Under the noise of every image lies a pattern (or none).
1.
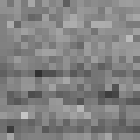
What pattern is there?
bands of rows
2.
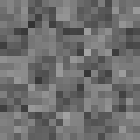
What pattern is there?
a checkerboard
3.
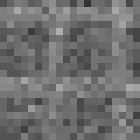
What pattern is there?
bands of rows crossing bands of columns
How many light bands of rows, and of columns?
2 and 2
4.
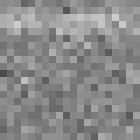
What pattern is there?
one band of rows
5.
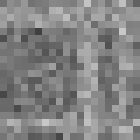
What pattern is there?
bands of rows crossing bands of columns
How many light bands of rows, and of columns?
2 and 2
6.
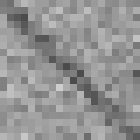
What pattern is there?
a diagonal band
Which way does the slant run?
top left to bottom right
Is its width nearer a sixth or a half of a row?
a sixth
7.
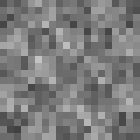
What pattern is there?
a checkerboard
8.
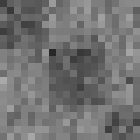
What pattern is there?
blocks along the diagonal
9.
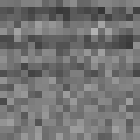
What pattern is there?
bands of rows
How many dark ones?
3
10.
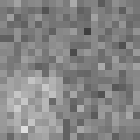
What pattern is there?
one block
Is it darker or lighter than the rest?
lighter
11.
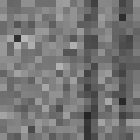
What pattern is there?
bands of columns
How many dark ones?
2
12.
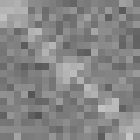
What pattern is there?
blocks along the diagonal
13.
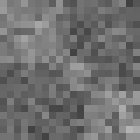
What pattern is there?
blocks along the diagonal
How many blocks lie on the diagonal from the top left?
3
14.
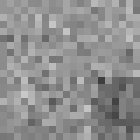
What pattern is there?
one block
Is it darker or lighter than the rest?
darker
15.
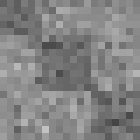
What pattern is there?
blocks along the diagonal
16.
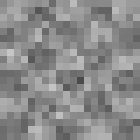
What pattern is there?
a checkerboard
